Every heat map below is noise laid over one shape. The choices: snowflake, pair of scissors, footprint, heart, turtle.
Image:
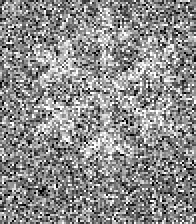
snowflake
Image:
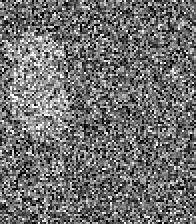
footprint
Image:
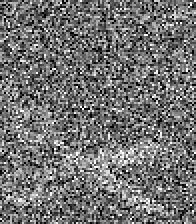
pair of scissors
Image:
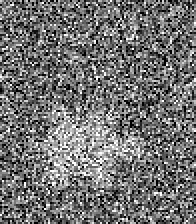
turtle
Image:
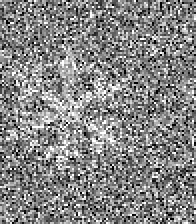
snowflake
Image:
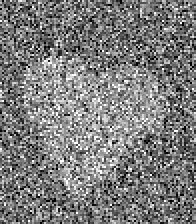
heart
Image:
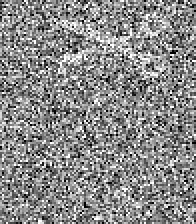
pair of scissors
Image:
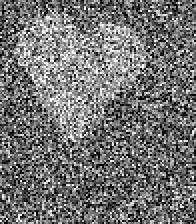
heart
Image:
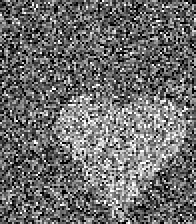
heart
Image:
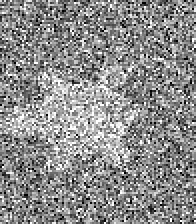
turtle
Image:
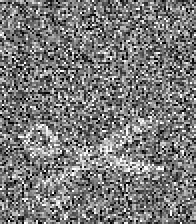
pair of scissors
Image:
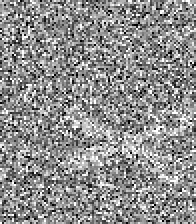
pair of scissors
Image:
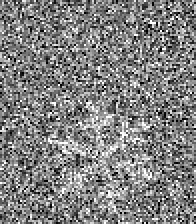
snowflake
